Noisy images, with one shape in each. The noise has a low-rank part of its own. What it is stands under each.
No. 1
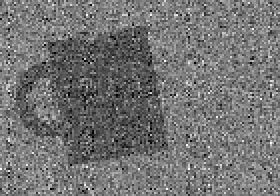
cup
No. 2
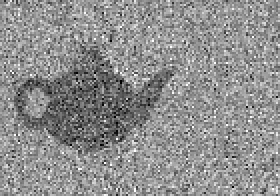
teapot
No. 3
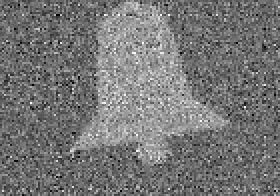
bell
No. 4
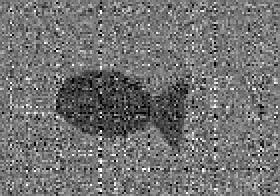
fish
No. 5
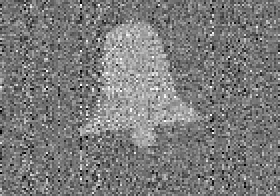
bell
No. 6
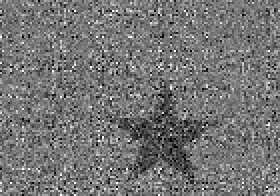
star
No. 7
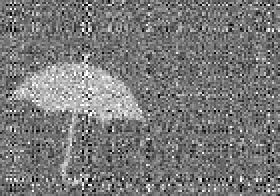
umbrella
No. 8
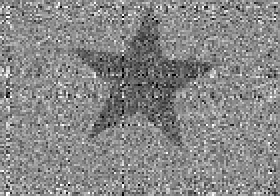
star
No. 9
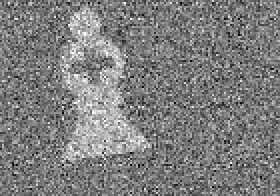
chess bishop
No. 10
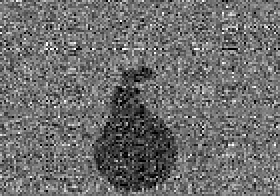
pear
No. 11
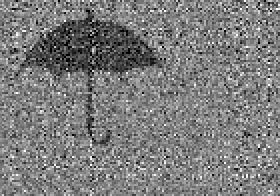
umbrella
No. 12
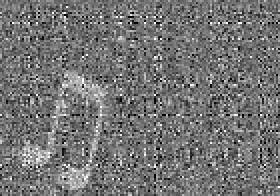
pair of musical notes
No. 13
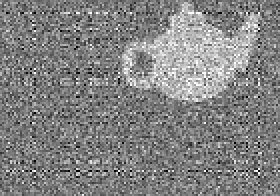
teapot
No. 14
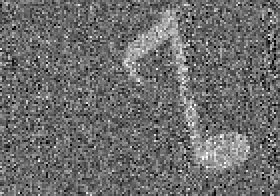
musical note
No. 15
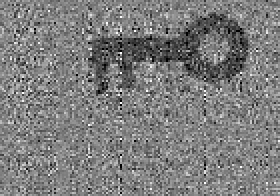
key
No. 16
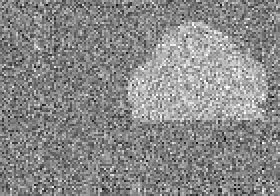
cloud
